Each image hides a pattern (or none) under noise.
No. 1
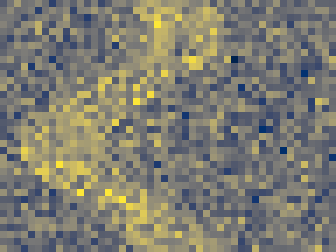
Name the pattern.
a wavy band
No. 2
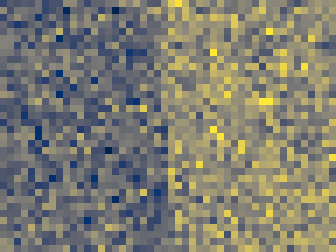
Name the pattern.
a sharp edge
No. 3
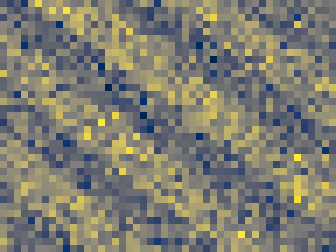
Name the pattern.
diagonal stripes
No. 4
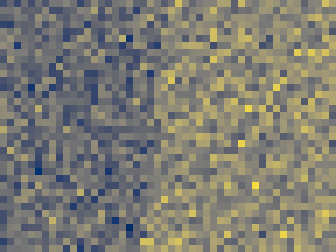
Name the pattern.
a sharp edge
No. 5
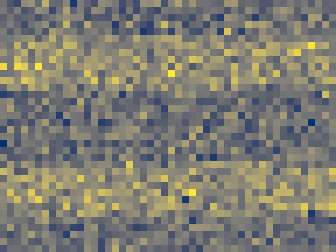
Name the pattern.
horizontal stripes
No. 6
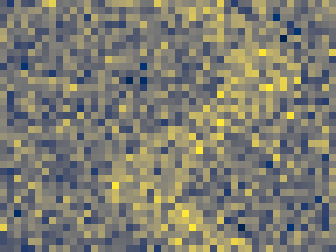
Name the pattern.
a wavy band
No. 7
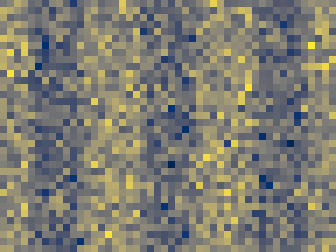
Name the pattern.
vertical stripes
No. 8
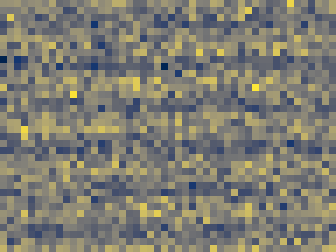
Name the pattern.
horizontal stripes
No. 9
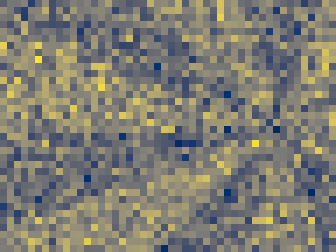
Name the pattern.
spokes from one point
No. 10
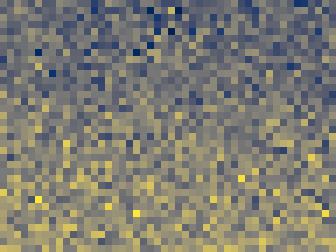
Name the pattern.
a smooth slope
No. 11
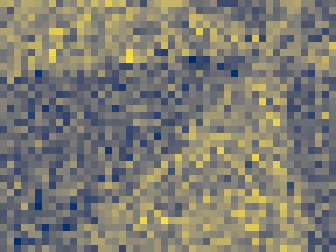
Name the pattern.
spokes from one point
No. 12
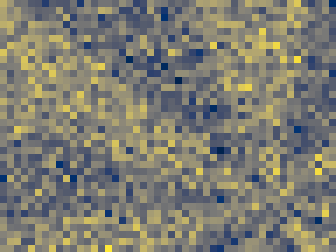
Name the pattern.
spokes from one point
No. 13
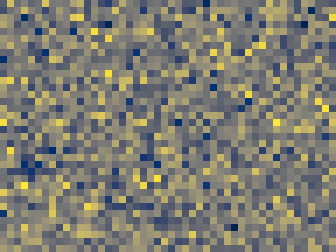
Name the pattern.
only noise
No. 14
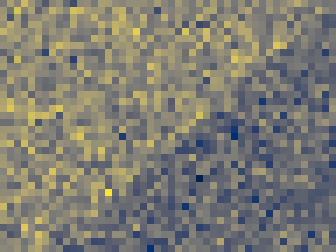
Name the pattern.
a sharp edge
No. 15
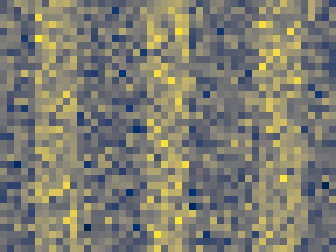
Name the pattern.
vertical stripes
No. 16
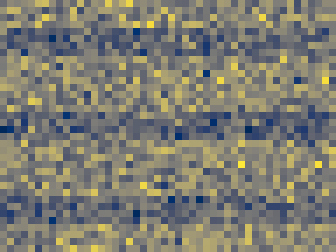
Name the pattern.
horizontal stripes
